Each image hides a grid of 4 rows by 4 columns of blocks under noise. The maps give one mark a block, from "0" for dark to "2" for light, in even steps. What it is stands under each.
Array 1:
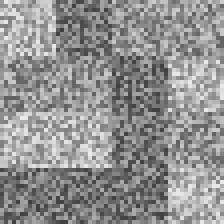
2011
1102
2201
0002
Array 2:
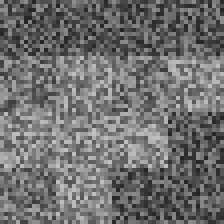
0000
1212
2220
1200
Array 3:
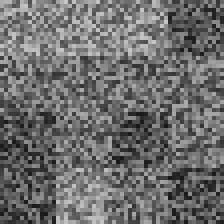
2220
1111
0101
0210
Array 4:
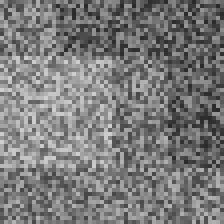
1000
2210
2210
1111
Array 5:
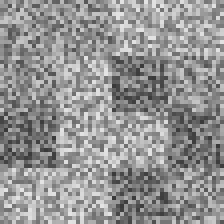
1122
1201
0220
2201
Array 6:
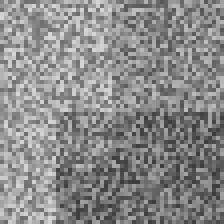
2211
2211
2100
2000
